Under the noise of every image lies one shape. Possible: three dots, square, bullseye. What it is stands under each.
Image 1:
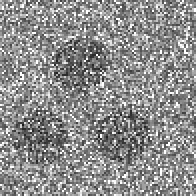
dark three dots
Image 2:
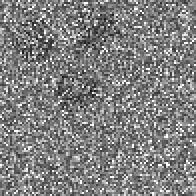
dark three dots
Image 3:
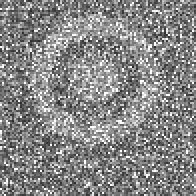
light bullseye
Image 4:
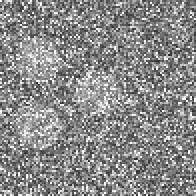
light three dots
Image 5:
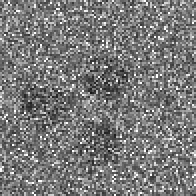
dark three dots
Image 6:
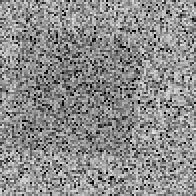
dark square
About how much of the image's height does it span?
two thirds
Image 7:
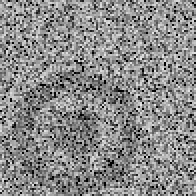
dark bullseye
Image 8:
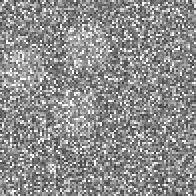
light three dots
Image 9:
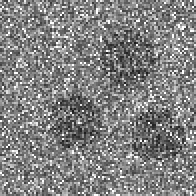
dark three dots
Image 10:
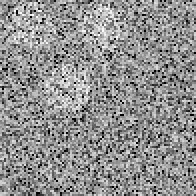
light three dots
